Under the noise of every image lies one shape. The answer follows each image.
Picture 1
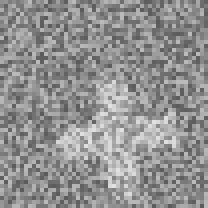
cross
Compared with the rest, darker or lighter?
lighter
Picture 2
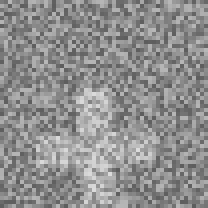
cross
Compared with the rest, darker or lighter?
lighter
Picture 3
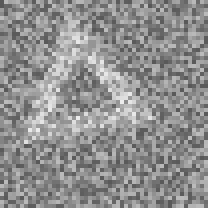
triangle frame
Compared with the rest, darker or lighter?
lighter
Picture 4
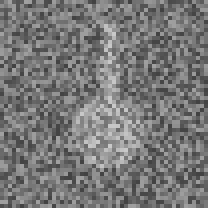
lollipop
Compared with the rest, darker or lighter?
lighter
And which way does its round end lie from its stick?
down
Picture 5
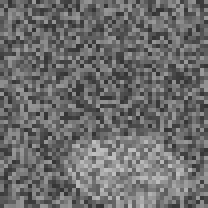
ellipse
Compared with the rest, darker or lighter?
lighter
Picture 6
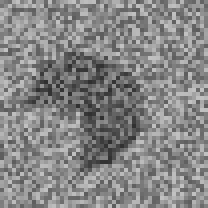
disc with a wedge cut out
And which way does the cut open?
down and left
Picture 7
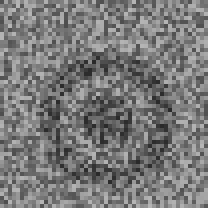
bullseye
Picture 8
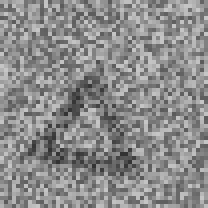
triangle frame
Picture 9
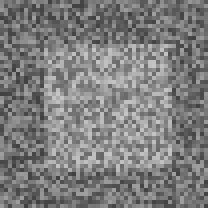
square
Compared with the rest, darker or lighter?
lighter
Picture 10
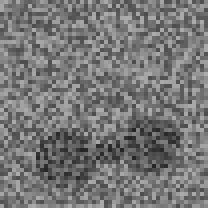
dumbbell
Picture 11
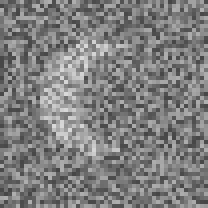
crescent
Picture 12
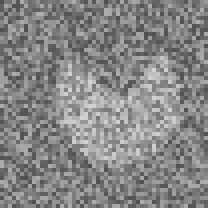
disc with a wedge cut out
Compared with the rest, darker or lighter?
lighter
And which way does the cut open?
up
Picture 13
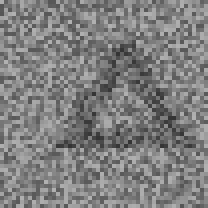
triangle frame
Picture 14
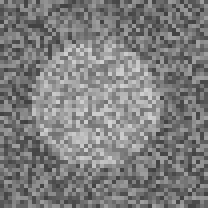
disc
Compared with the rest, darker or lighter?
lighter
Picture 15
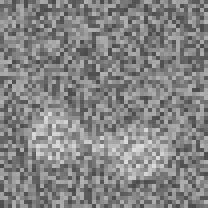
dumbbell
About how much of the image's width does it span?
two thirds
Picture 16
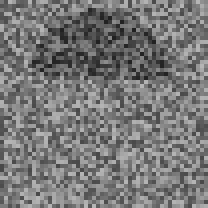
half disc
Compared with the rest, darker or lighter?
darker
